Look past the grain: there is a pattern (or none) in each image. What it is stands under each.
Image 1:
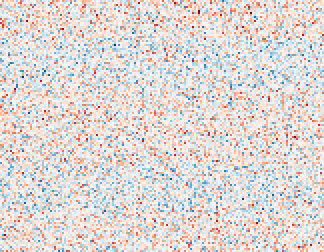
horizontal stripes
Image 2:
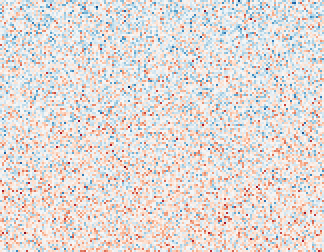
a smooth slope
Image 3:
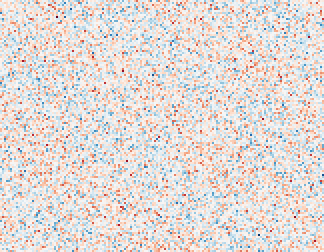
diagonal stripes
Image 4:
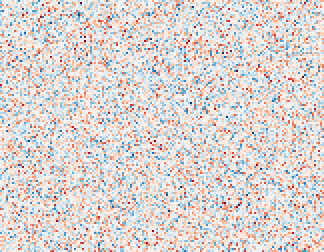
only noise
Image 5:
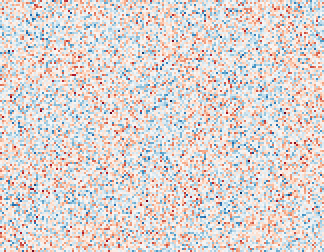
rings round one point
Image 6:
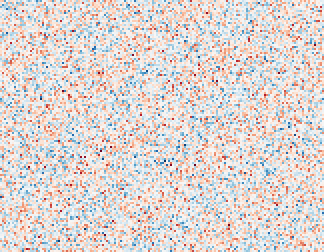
diagonal stripes
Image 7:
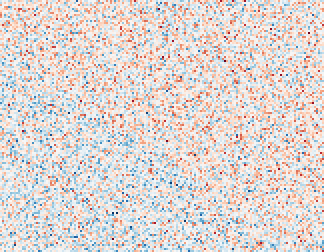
a sharp edge
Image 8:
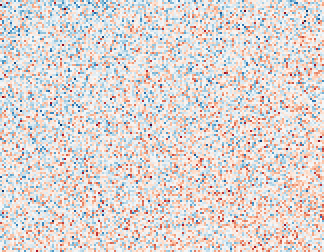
a smooth slope
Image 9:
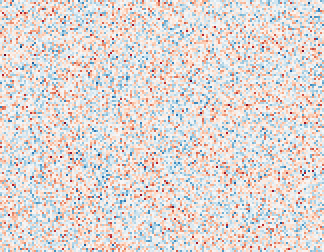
rings round one point
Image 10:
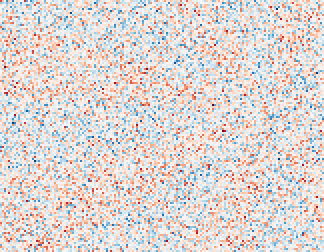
spokes from one point
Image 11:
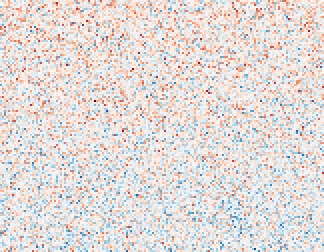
a smooth slope
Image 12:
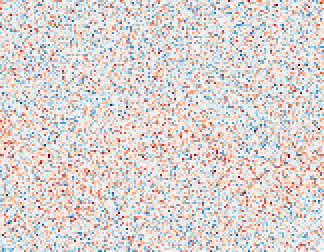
a wavy band
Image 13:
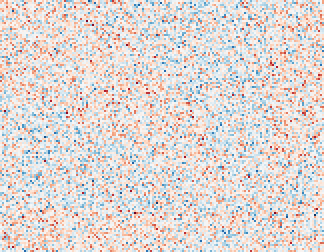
spokes from one point
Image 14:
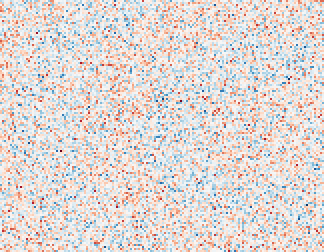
rings round one point
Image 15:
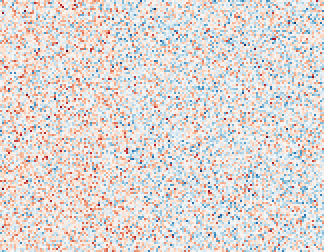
a sharp edge
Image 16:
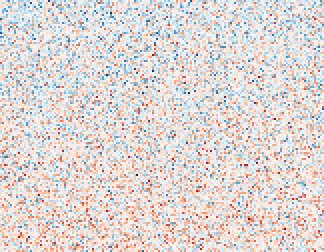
a smooth slope
